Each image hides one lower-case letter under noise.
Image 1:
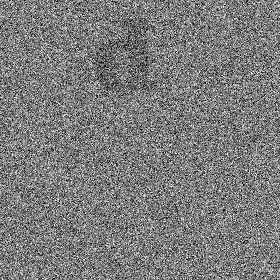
d
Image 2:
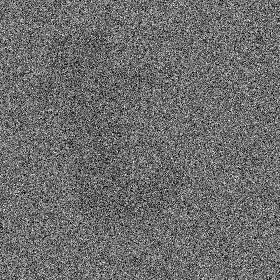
t
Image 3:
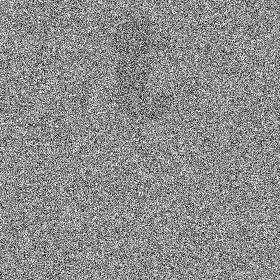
t
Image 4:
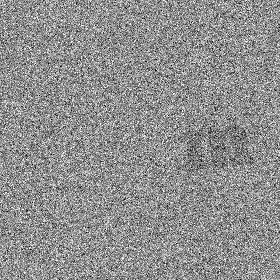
m
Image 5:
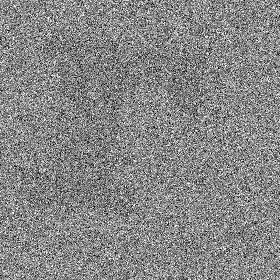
r
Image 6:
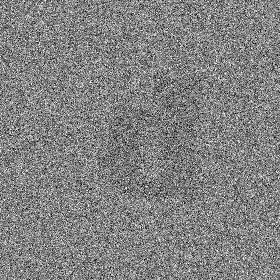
d
